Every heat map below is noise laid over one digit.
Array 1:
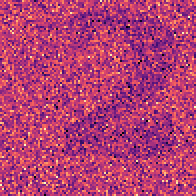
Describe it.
dark 2
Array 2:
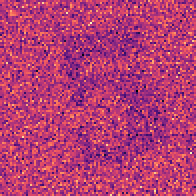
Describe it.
dark 5
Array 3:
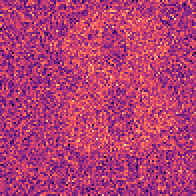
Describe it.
light 8
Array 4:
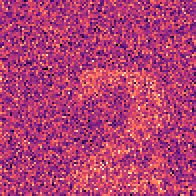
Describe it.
light 2
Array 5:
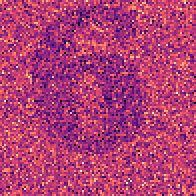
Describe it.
dark 6
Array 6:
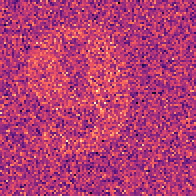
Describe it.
light 9
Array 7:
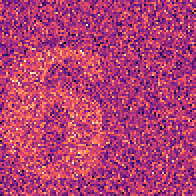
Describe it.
light 6
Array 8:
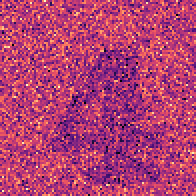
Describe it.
dark 4
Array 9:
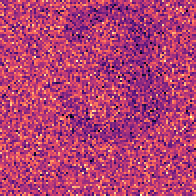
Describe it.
dark 3
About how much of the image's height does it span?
two thirds
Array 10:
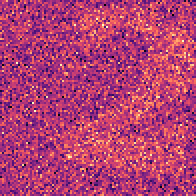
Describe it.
light 2
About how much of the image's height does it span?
nearly all
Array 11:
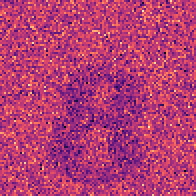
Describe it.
dark 8
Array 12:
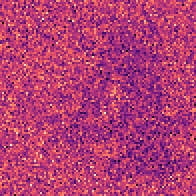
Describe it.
dark 4
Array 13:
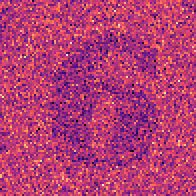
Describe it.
dark 6
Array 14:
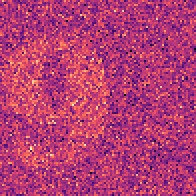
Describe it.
light 9
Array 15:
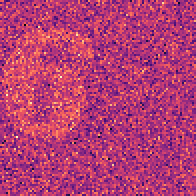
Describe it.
light 6
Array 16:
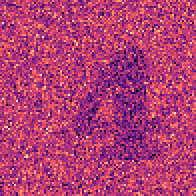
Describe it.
dark 4
